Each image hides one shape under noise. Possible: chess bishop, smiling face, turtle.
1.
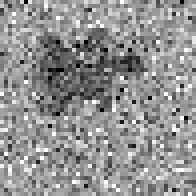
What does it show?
dark turtle
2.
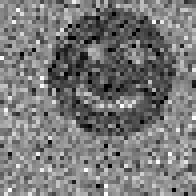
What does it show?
dark smiling face
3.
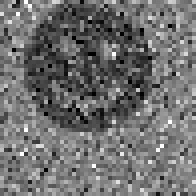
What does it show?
dark smiling face
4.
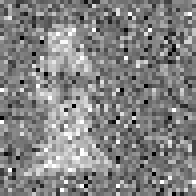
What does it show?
light chess bishop
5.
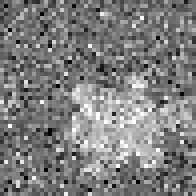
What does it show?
light turtle
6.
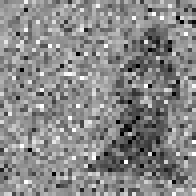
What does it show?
dark chess bishop
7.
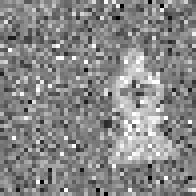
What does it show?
light chess bishop
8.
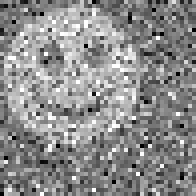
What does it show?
light smiling face
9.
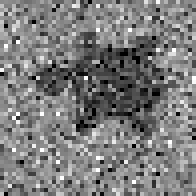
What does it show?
dark turtle
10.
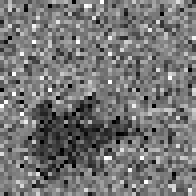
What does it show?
dark turtle
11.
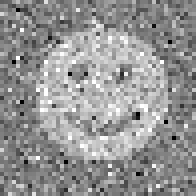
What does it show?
light smiling face
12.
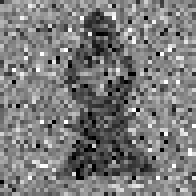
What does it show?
dark chess bishop
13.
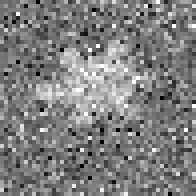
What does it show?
light turtle
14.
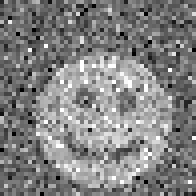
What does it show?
light smiling face
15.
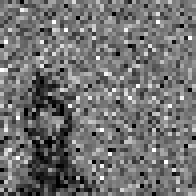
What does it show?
dark chess bishop
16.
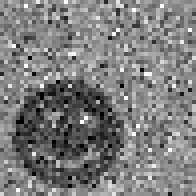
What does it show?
dark smiling face
